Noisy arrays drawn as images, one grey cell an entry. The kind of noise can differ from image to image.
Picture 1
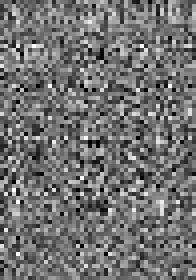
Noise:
low rank plus noise
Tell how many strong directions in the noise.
five to eight
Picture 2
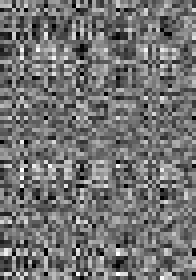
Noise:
low rank plus noise
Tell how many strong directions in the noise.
two
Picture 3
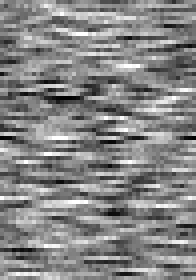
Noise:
streaked along the rows
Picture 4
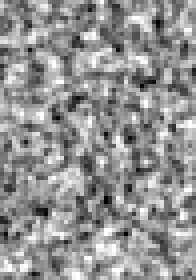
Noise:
blotchy
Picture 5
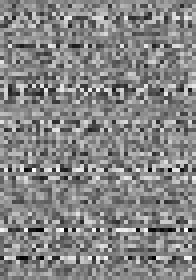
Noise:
rows of uneven size
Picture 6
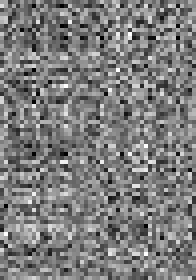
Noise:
low rank plus noise
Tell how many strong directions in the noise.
three or four
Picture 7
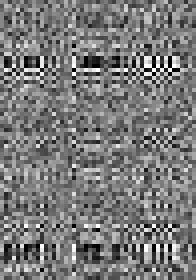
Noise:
low rank plus noise
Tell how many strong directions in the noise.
one
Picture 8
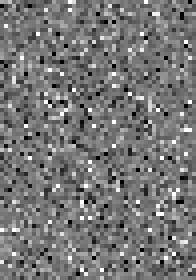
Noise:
heavy tails
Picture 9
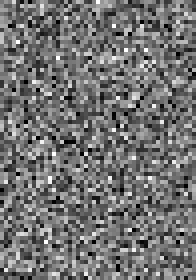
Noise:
independent entries
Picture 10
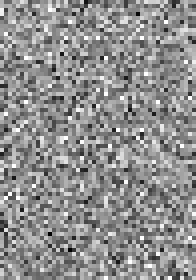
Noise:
independent entries
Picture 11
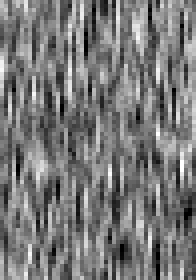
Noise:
streaked along the columns
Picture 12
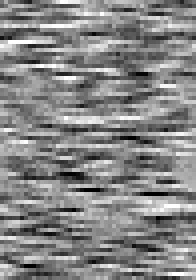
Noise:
streaked along the rows
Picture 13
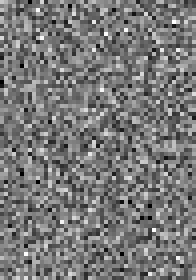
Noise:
independent entries
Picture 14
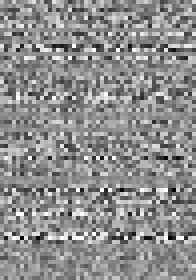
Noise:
rows of uneven size
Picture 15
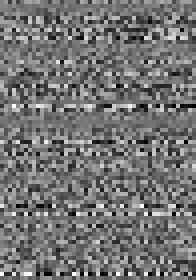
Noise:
rows of uneven size
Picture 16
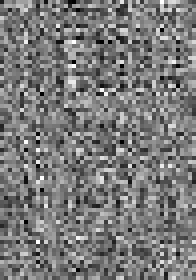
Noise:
low rank plus noise
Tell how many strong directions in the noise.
five to eight
